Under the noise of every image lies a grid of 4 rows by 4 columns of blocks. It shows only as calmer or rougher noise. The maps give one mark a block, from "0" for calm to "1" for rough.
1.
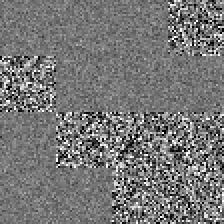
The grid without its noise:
0001
1000
0111
0011
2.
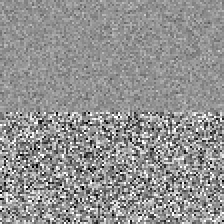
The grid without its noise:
0000
0000
1111
1111
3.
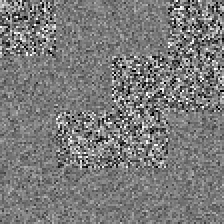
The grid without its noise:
1001
0011
0110
0000
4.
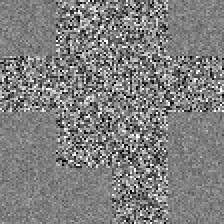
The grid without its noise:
0110
1111
0110
0010
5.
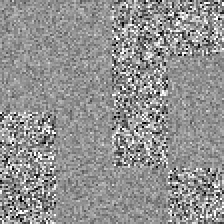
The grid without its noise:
0011
0010
1010
1001
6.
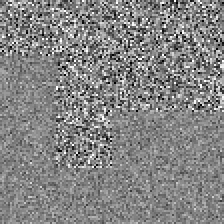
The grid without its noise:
1111
0111
0100
0000
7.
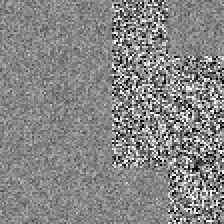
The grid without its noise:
0010
0011
0011
0001
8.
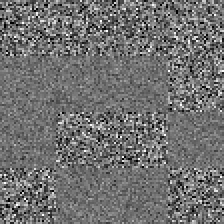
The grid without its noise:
1111
0001
0110
1001
